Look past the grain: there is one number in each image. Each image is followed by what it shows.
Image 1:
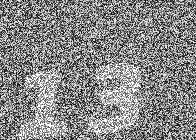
13
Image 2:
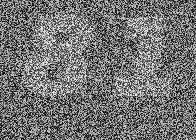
81
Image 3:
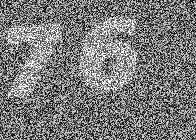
76
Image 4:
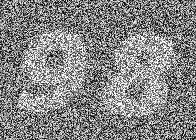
98
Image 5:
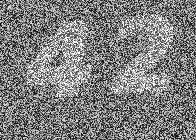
42
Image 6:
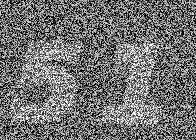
51
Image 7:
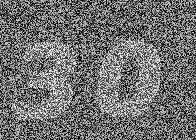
30
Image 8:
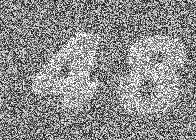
48
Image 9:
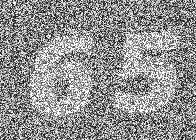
65
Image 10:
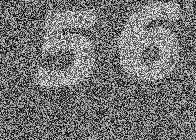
56
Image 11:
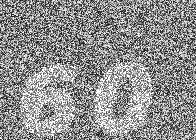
60
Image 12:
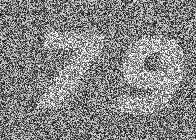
79
